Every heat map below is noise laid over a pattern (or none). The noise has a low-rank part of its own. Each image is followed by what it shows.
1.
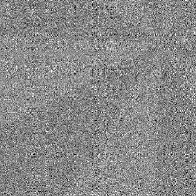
spokes from one point
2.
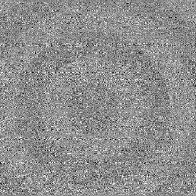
rings round one point
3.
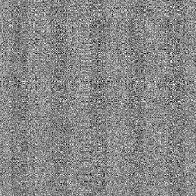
vertical stripes
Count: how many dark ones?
5
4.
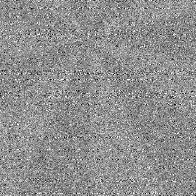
spokes from one point
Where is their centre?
top middle
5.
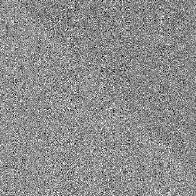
a sharp edge
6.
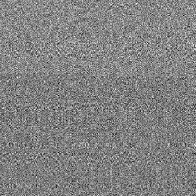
a sharp edge
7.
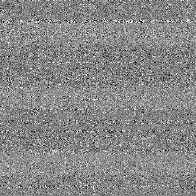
horizontal stripes
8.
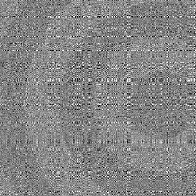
rings round one point
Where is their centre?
middle right
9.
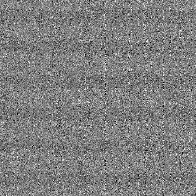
horizontal stripes
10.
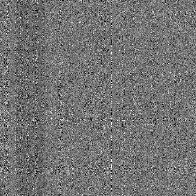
one vertical stripe
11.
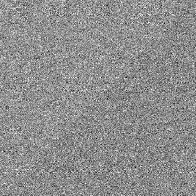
a sharp edge
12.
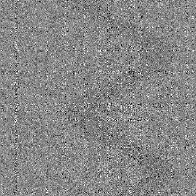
a wavy band
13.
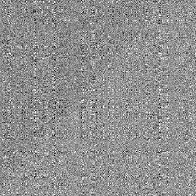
a sharp edge
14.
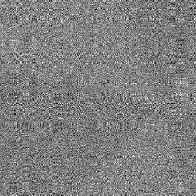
spokes from one point
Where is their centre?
middle right
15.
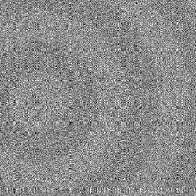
rings round one point
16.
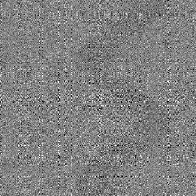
a wavy band
